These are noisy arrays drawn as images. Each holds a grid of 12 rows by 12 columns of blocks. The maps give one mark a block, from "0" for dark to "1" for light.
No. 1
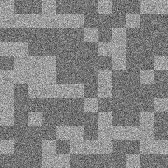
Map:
1 0 0 1 0 0 0 1 0 0 1 1
1 1 1 1 1 1 0 0 0 1 0 0
0 0 0 0 0 0 1 0 1 0 0 0
1 1 0 0 0 0 0 1 1 0 0 0
0 1 1 1 0 0 0 0 1 0 0 1
1 1 1 1 0 0 0 1 0 0 1 0
1 0 1 1 1 1 0 1 0 0 0 0
1 0 0 0 0 0 1 0 0 0 0 1
1 0 1 0 0 0 0 1 0 0 1 0
0 0 0 0 1 1 0 1 1 1 1 0
1 0 0 1 0 1 1 1 0 0 1 1
0 0 0 1 1 0 0 0 0 1 0 0
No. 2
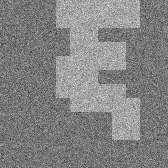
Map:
0 0 0 0 1 1 1 1 1 1 0 0
0 0 0 0 1 1 1 1 1 1 0 0
0 0 0 0 0 1 1 0 0 0 0 0
0 0 0 0 0 1 1 1 1 0 0 0
0 0 0 0 1 1 1 1 1 0 0 0
0 0 0 0 1 1 1 0 0 0 0 0
0 0 0 0 1 1 1 1 1 0 0 0
0 0 0 0 0 1 1 1 1 1 0 0
0 0 0 0 0 0 0 0 1 1 0 0
0 0 0 0 0 0 0 0 1 1 0 0
0 0 0 0 0 0 0 0 0 0 0 0
0 0 0 0 0 0 0 0 0 0 0 0
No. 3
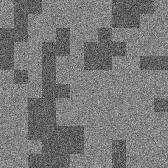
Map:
1 0 0 1 1 1 1 1 0 0 0 1
1 0 1 1 1 1 1 1 0 0 1 1
0 0 1 1 0 1 1 0 1 1 1 1
0 1 1 0 0 1 0 0 0 1 1 1
0 1 1 0 1 1 0 0 1 1 0 0
1 0 1 0 1 1 1 1 1 1 1 1
1 1 1 0 0 1 1 1 1 1 1 1
1 1 0 0 1 1 1 1 1 1 1 0
1 1 0 0 1 1 1 1 1 1 1 1
1 1 0 0 0 0 1 1 1 1 1 1
1 1 1 0 0 0 1 1 0 1 1 1
1 1 0 0 0 1 1 1 0 1 1 1
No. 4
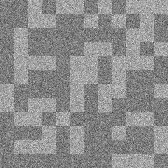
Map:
0 0 1 0 1 1 0 1 0 1 1 1
0 0 1 1 0 0 1 0 1 0 1 0
0 1 0 0 0 0 0 0 0 1 1 0
0 1 0 0 0 0 1 1 0 1 0 1
0 1 1 1 0 1 1 0 1 1 1 0
0 1 0 0 0 1 1 0 1 0 0 0
1 0 0 0 0 1 0 1 1 0 0 1
1 0 1 1 0 1 0 1 0 0 0 0
0 1 1 0 1 0 0 0 0 1 1 0
0 0 0 1 0 1 0 0 1 0 0 1
0 1 1 1 0 1 0 0 0 0 0 1
0 0 0 0 0 0 0 0 1 1 1 0
